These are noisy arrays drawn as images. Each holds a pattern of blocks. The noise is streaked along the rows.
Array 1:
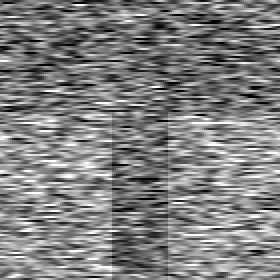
left and right mirror each other
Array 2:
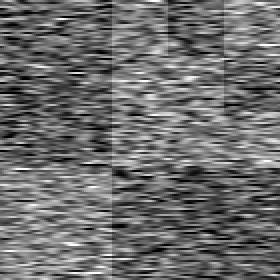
mirrored about the diagonal from the bottom left
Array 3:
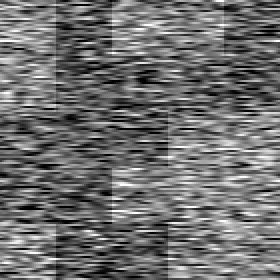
no symmetry
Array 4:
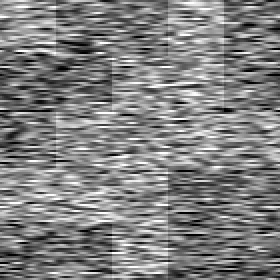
mirrored about the diagonal from the top left
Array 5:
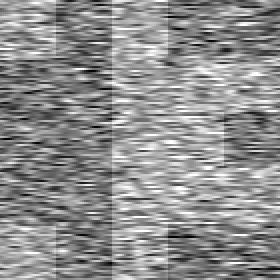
top and bottom mirror each other
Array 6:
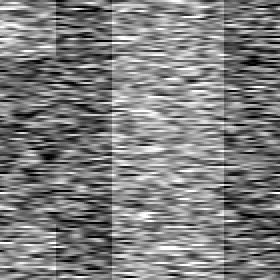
top and bottom mirror each other
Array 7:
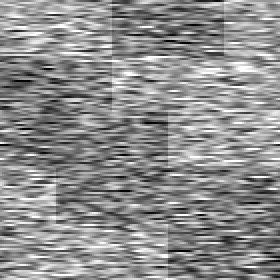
no symmetry
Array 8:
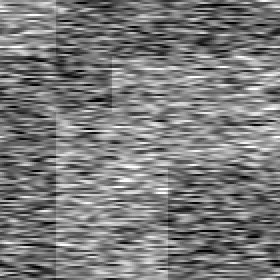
mirrored about the diagonal from the top left
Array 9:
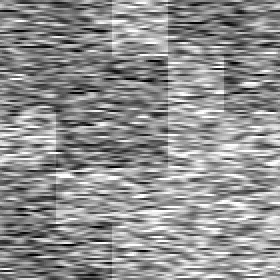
mirrored about the diagonal from the top left
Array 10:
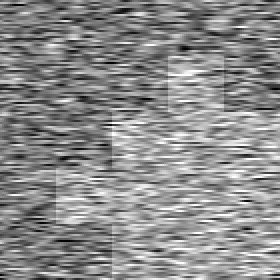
mirrored about the diagonal from the top left
